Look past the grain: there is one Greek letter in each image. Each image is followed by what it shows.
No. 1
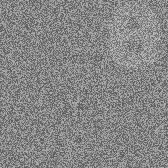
theta
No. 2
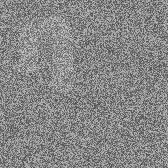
eta
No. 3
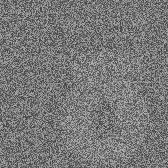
delta
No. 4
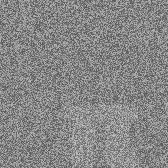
pi
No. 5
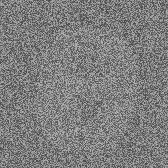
theta
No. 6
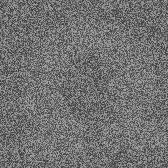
omega
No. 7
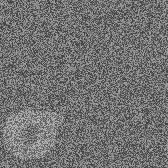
sigma
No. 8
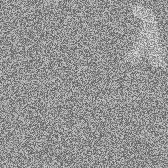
lambda
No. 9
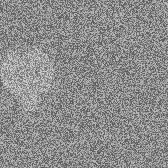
phi
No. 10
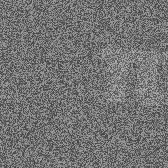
pi
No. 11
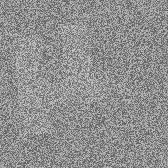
mu
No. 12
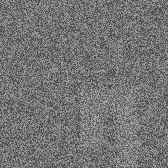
eta
